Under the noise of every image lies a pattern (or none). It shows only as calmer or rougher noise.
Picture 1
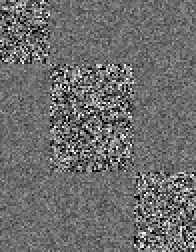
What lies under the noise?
blocks along the diagonal
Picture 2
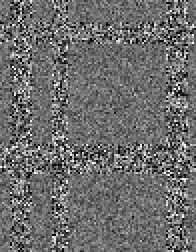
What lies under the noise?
bands of rows crossing bands of columns
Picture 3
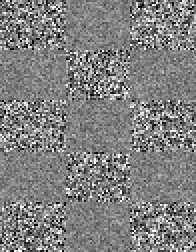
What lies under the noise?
a checkerboard
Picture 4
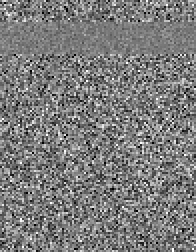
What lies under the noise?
one band of rows
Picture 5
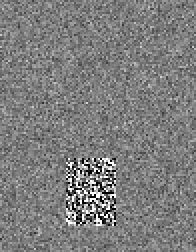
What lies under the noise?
one block
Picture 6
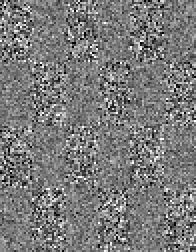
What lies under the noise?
a checkerboard
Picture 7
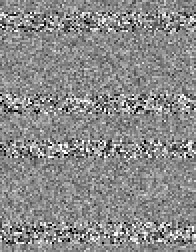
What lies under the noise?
bands of rows
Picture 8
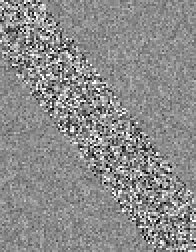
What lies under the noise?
a diagonal band
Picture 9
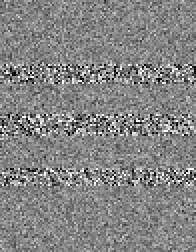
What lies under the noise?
bands of rows
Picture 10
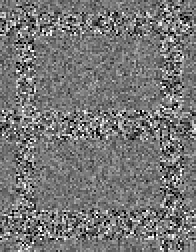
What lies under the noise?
bands of rows crossing bands of columns
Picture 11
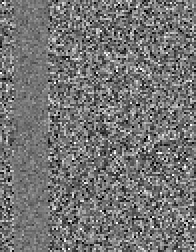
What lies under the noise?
one band of columns
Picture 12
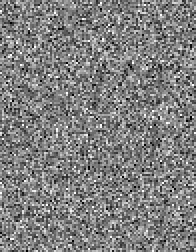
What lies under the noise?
only noise
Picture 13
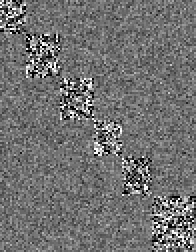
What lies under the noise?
blocks along the diagonal
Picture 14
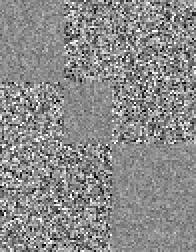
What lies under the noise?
blocks along the diagonal
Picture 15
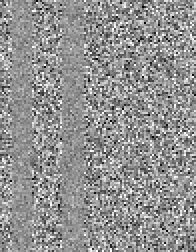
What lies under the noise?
bands of columns
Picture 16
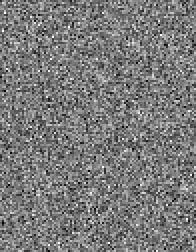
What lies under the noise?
only noise
